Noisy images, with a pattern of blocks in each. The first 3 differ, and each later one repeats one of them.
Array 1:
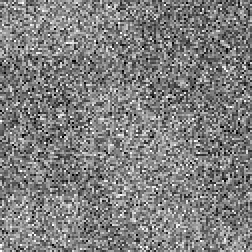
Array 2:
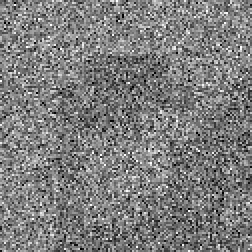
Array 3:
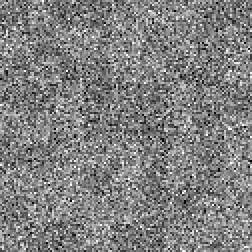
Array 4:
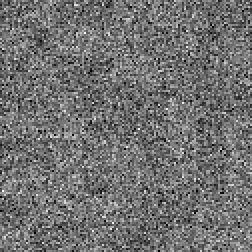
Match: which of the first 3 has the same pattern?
3
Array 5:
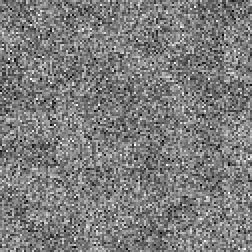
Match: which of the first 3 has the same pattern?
3
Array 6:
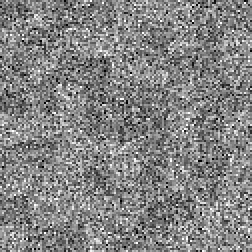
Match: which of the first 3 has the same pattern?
3
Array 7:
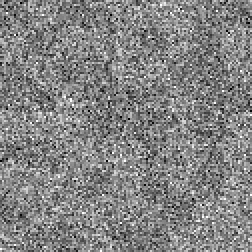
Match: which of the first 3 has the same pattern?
3
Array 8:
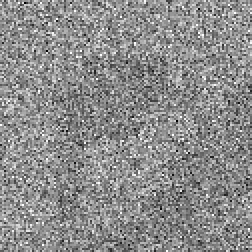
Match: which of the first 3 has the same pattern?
2
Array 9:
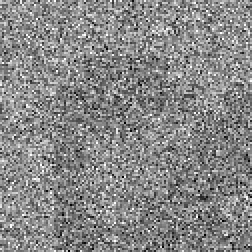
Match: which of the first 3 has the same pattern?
2
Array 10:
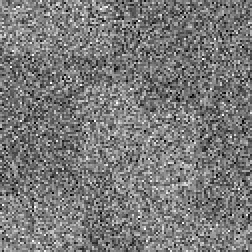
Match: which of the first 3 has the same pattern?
1
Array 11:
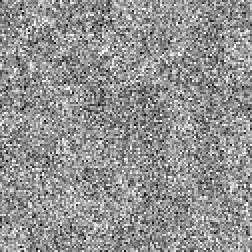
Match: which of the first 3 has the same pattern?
3
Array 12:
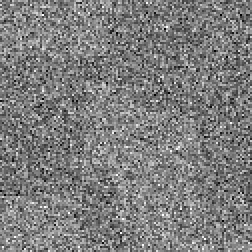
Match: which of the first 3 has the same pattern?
1
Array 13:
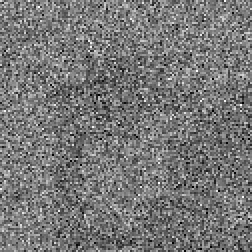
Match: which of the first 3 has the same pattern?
2
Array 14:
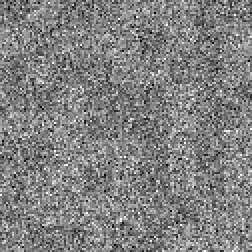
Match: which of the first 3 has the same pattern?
3
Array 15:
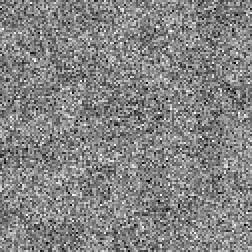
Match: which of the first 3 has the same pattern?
3
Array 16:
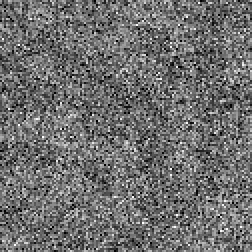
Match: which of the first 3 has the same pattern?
3
